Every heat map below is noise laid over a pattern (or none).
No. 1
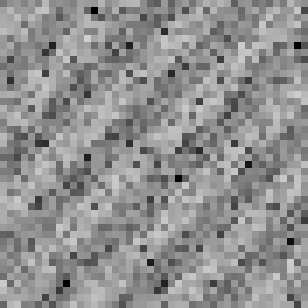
diagonal stripes
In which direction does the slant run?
bottom left to top right
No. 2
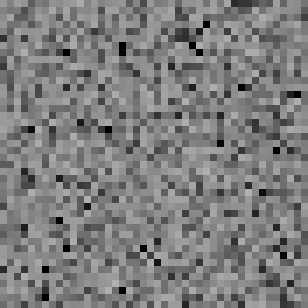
only noise
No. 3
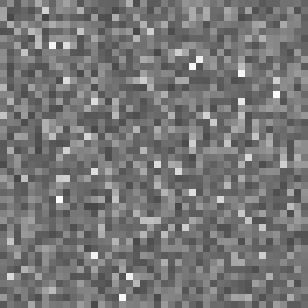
only noise
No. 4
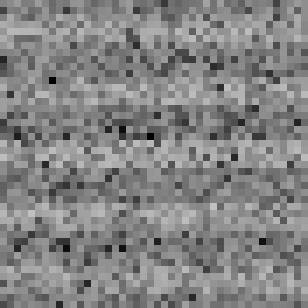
horizontal stripes
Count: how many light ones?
5
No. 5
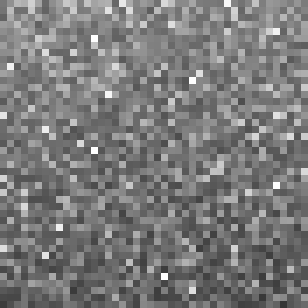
a smooth slope
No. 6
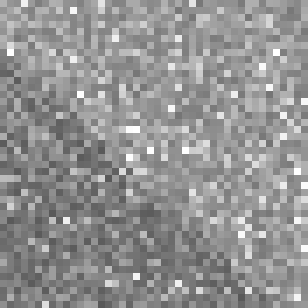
a sharp edge
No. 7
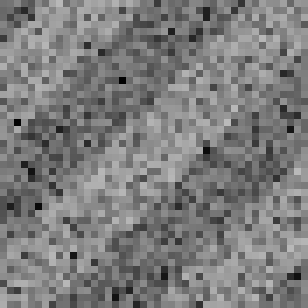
diagonal stripes
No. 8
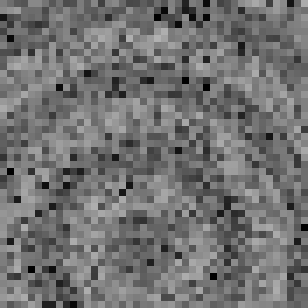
rings round one point
